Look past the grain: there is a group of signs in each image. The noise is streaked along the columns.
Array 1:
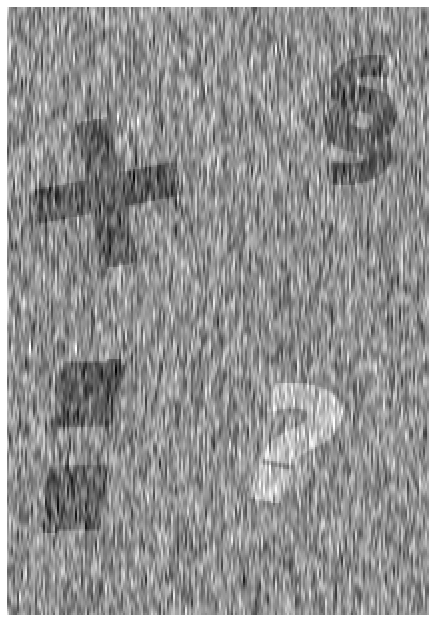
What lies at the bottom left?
colon
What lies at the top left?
plus sign
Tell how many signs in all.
4
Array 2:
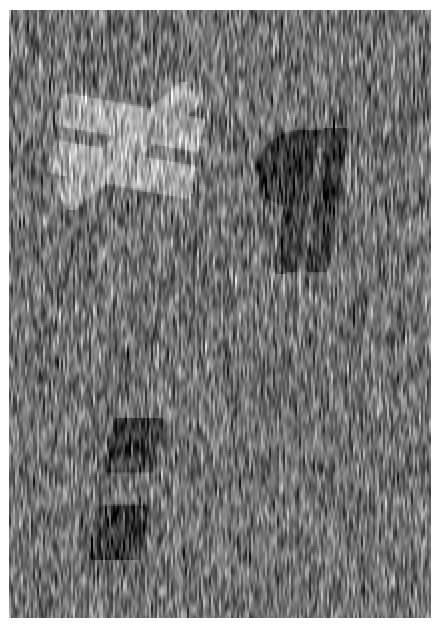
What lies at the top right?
pilcrow
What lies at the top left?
not-equal sign
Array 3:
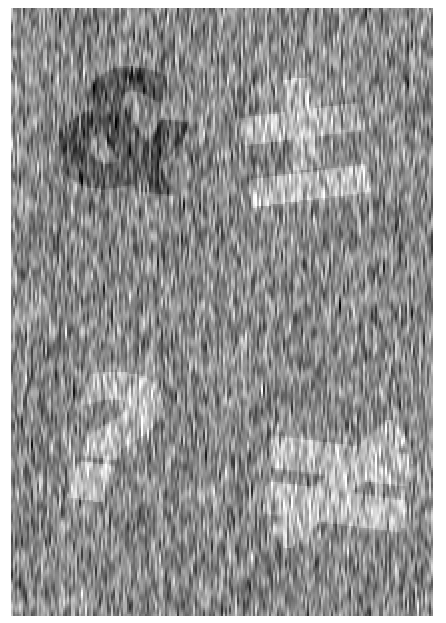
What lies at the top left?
ampersand
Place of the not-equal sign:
bottom right
